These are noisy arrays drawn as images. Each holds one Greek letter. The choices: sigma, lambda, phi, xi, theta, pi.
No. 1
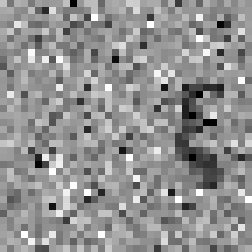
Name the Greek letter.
xi
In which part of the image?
middle right
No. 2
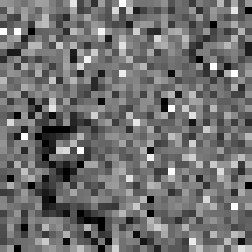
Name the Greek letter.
xi
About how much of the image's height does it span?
half
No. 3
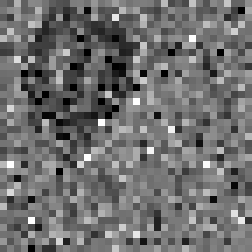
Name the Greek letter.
phi
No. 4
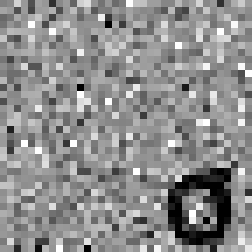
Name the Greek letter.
sigma
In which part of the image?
bottom right
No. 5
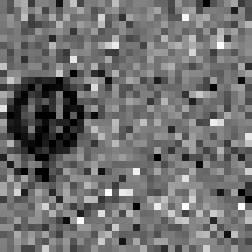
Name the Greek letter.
phi
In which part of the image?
middle left
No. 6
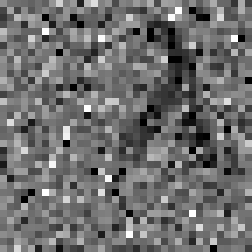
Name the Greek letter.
lambda
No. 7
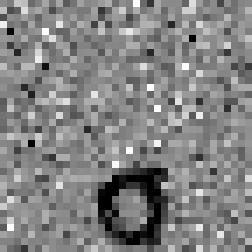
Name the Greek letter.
sigma
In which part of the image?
bottom middle
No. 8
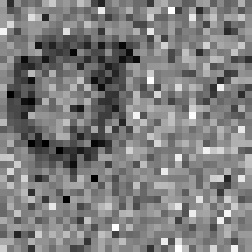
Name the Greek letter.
sigma
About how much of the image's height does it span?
half
